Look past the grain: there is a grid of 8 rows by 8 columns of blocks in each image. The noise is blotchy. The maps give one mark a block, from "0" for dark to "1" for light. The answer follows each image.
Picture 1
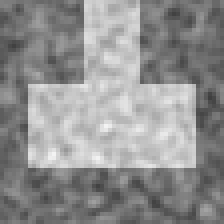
0 0 0 1 1 0 0 0
0 0 0 1 1 0 0 0
0 0 0 1 1 0 0 0
0 1 1 1 1 1 1 0
0 1 1 1 1 1 1 0
0 1 1 1 1 1 1 0
0 0 0 0 0 0 0 0
0 0 0 0 0 0 0 0
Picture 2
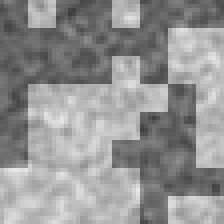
0 1 0 0 1 0 0 0
0 0 0 0 0 0 1 1
0 0 0 0 1 0 1 1
0 1 1 1 1 1 0 1
0 1 1 1 1 0 0 1
0 1 1 1 0 0 0 1
1 1 1 1 1 0 0 0
1 1 1 1 1 0 1 1
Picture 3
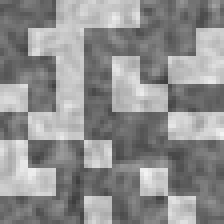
0 0 1 1 1 0 0 0
0 1 1 0 0 0 0 1
0 0 1 0 1 0 1 1
1 0 1 0 1 1 0 0
0 1 1 0 0 0 1 1
1 0 0 1 0 0 0 0
1 1 0 0 0 1 0 0
0 0 0 1 0 0 1 0
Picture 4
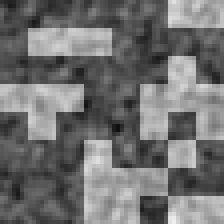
0 0 0 0 0 0 1 1
0 1 1 1 0 0 0 0
0 0 0 0 0 0 1 0
1 1 1 0 0 1 1 1
0 1 0 0 0 1 0 1
0 0 0 1 0 0 1 0
0 0 0 1 1 1 0 0
0 0 0 1 1 0 1 1
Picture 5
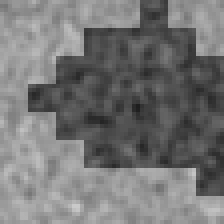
1 1 1 1 1 0 1 1
1 1 1 0 0 0 0 1
1 1 0 0 0 0 0 0
1 0 0 0 0 0 0 0
1 1 0 0 0 0 0 0
1 1 1 0 0 0 0 0
1 1 1 1 1 1 1 0
1 1 1 1 1 1 1 1
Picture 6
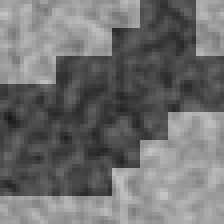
1 1 1 1 1 0 0 1
1 1 1 1 0 0 0 1
1 1 0 0 0 0 0 0
0 0 0 0 0 0 0 0
0 0 0 0 0 0 1 1
0 0 0 0 0 1 1 1
0 0 0 0 1 1 1 1
1 1 1 1 1 1 1 1
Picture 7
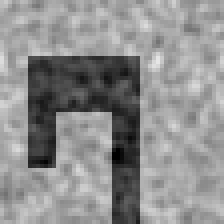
1 1 1 1 1 1 1 1
1 1 1 1 1 1 1 1
1 0 0 0 0 1 1 1
1 0 0 0 0 1 1 1
1 0 1 1 0 1 1 1
1 0 1 1 0 1 1 1
1 1 1 1 0 1 1 1
1 1 1 1 0 1 1 1
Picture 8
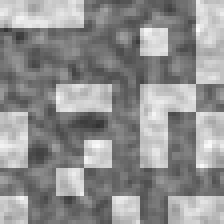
1 1 1 0 0 0 0 1
0 0 0 0 0 1 0 1
0 0 0 0 0 0 0 1
0 0 1 1 0 1 1 0
1 0 0 0 0 1 0 1
1 0 0 1 0 1 0 1
0 0 1 0 0 0 0 0
1 0 0 0 1 0 1 1
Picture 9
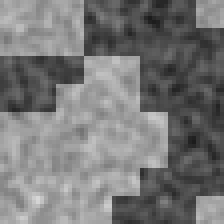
1 1 1 0 0 0 0 1
1 1 1 0 0 0 0 0
0 0 0 1 1 0 0 0
0 0 1 1 1 0 0 0
1 1 1 1 1 1 0 0
1 1 1 1 1 1 0 0
1 1 1 1 1 0 0 0
1 1 1 1 0 0 0 1
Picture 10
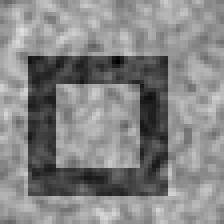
1 1 1 1 1 1 1 1
1 1 1 1 1 1 1 1
1 0 0 0 0 0 1 1
1 0 1 1 1 0 1 1
1 0 1 1 1 0 1 1
1 0 1 1 1 0 1 1
1 0 0 0 0 0 1 1
1 1 1 1 1 1 1 1
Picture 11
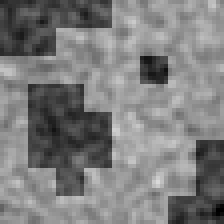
0 0 0 0 1 1 1 1
0 0 1 1 1 1 1 1
1 1 1 1 1 0 1 1
1 0 0 1 1 1 1 1
1 0 0 0 1 1 1 1
1 0 0 0 1 1 1 0
1 1 0 1 1 1 1 0
1 1 1 1 1 1 0 0
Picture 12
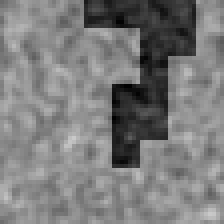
1 1 1 0 0 0 0 1
1 1 1 1 1 0 0 1
1 1 1 1 1 0 1 1
1 1 1 1 0 0 1 1
1 1 1 1 0 0 1 1
1 1 1 1 0 1 1 1
1 1 1 1 1 1 1 1
1 1 1 1 1 1 1 1
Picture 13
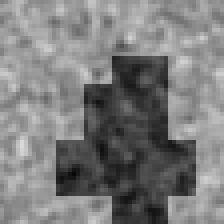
1 1 1 1 1 1 1 1
1 1 1 1 1 1 1 1
1 1 1 1 0 0 1 1
1 1 1 0 0 0 1 1
1 1 1 0 0 0 1 1
1 1 0 0 0 0 0 1
1 1 0 0 0 0 0 1
1 1 1 1 0 0 1 1
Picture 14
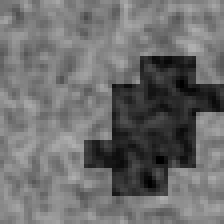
1 1 1 1 1 1 1 1
1 1 1 1 1 1 1 1
1 1 1 1 1 0 0 1
1 1 1 1 0 0 0 0
1 1 1 1 0 0 0 1
1 1 1 0 0 0 0 1
1 1 1 1 0 0 1 1
1 1 1 1 1 1 1 1
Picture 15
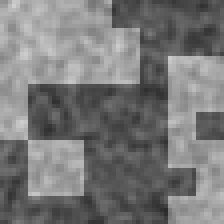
1 1 1 1 0 0 0 0
1 1 1 1 1 0 0 0
1 1 1 1 1 0 1 1
1 0 0 0 0 0 1 1
1 0 0 0 0 0 1 0
0 1 1 0 0 0 1 1
0 1 1 0 0 0 0 1
0 0 0 0 0 0 1 1
